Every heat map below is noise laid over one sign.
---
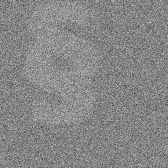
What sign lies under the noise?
section sign
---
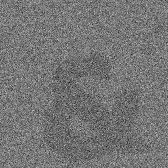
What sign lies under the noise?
ampersand
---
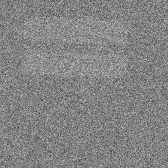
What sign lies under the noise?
equals sign
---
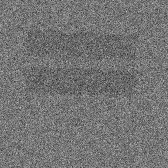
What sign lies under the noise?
equals sign
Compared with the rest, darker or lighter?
darker
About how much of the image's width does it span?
two thirds
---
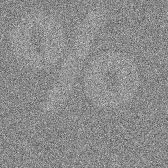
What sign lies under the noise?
percent sign
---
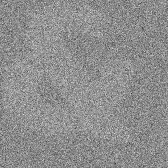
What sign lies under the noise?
ampersand
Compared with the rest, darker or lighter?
lighter
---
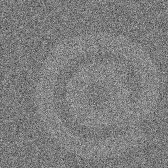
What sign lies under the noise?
at sign
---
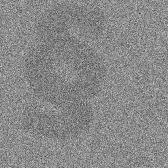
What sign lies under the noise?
section sign
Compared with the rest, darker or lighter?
darker
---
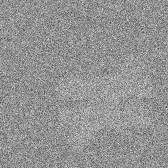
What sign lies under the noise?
not-equal sign
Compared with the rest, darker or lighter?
lighter
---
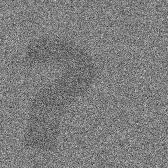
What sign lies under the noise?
question mark
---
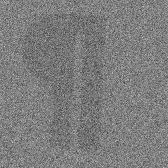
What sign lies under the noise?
pilcrow
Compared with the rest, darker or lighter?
darker
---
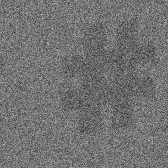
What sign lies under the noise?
hash sign
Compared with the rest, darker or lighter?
darker
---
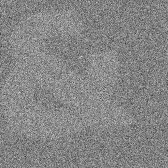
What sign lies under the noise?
ampersand
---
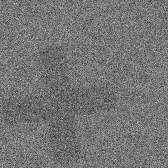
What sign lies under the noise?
plus sign
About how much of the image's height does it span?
two thirds
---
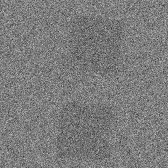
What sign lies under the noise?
colon
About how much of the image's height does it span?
nearly all
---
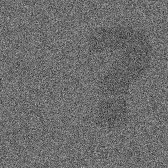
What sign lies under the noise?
question mark
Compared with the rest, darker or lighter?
darker
